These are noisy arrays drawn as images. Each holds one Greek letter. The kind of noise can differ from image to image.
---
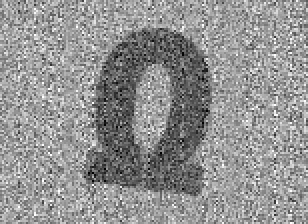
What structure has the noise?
columns of uneven size
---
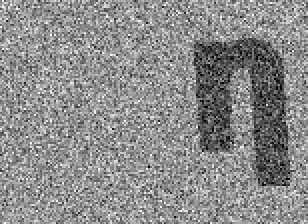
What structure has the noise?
independent entries
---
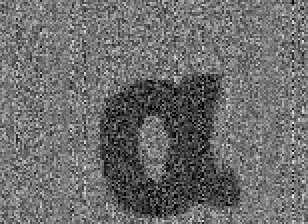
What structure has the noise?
columns of uneven size
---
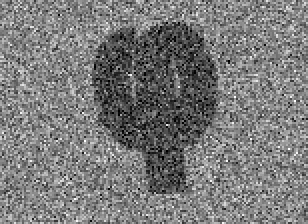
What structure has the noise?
independent entries
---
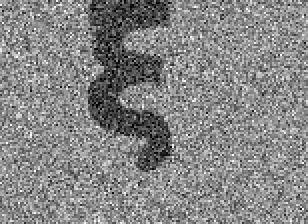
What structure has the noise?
independent entries
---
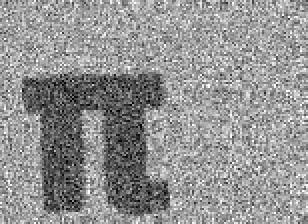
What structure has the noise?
low rank plus noise
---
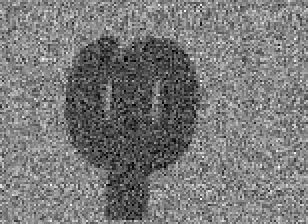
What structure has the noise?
low rank plus noise
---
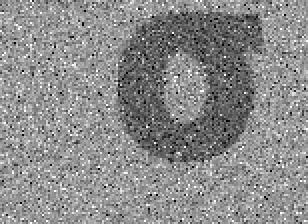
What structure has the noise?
heavy tails
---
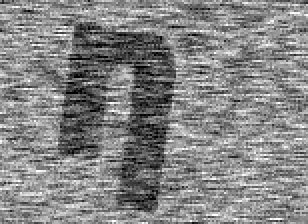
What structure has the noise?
streaked along the rows
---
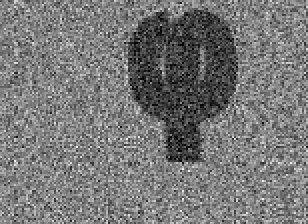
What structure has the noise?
low rank plus noise
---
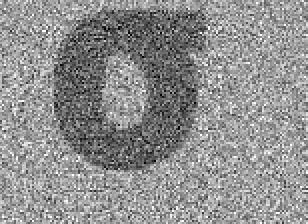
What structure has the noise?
low rank plus noise
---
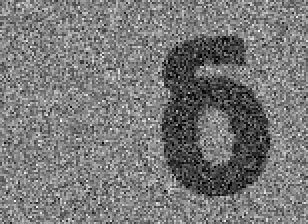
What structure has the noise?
independent entries
